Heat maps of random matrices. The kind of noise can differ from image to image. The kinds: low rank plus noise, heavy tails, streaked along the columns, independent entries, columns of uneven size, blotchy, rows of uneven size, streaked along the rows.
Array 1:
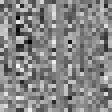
columns of uneven size
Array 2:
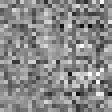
low rank plus noise
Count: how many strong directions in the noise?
three or four
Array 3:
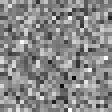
independent entries
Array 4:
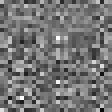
low rank plus noise
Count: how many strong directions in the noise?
two
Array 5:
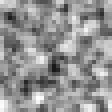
blotchy
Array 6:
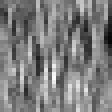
streaked along the columns
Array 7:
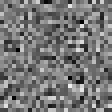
low rank plus noise
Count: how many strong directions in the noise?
three or four
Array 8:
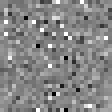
heavy tails
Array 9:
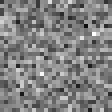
independent entries
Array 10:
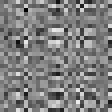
low rank plus noise
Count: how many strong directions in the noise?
one
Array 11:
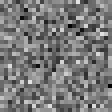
independent entries
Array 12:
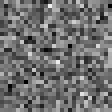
independent entries
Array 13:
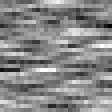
streaked along the rows
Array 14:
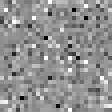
heavy tails
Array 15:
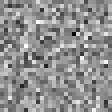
independent entries
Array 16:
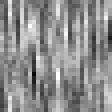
streaked along the columns
